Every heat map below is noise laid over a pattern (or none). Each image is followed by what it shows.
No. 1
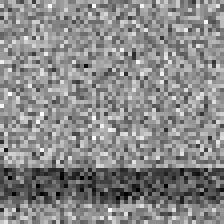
one band of rows
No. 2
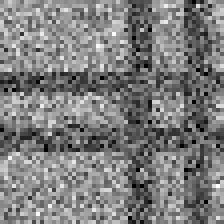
bands of rows crossing bands of columns
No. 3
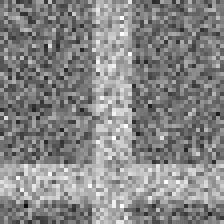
bands of rows crossing bands of columns
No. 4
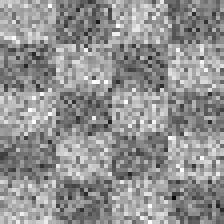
a checkerboard
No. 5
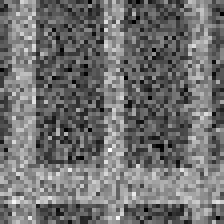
bands of rows crossing bands of columns
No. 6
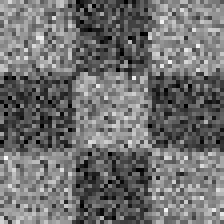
a checkerboard
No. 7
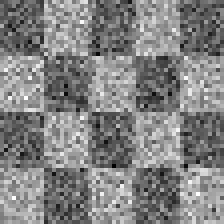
a checkerboard
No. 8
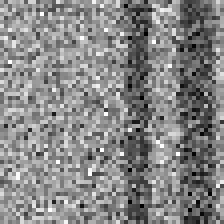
bands of columns
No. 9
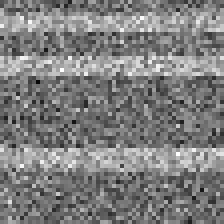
bands of rows
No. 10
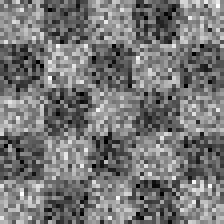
a checkerboard
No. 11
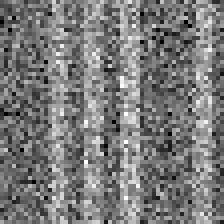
bands of columns
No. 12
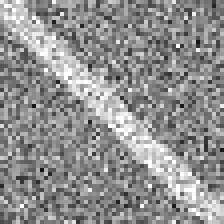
a diagonal band
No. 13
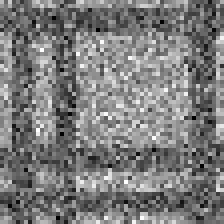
bands of rows crossing bands of columns
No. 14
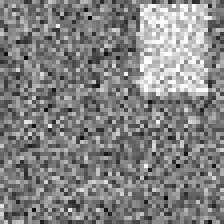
one block
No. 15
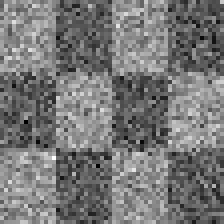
a checkerboard
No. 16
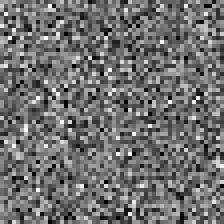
only noise
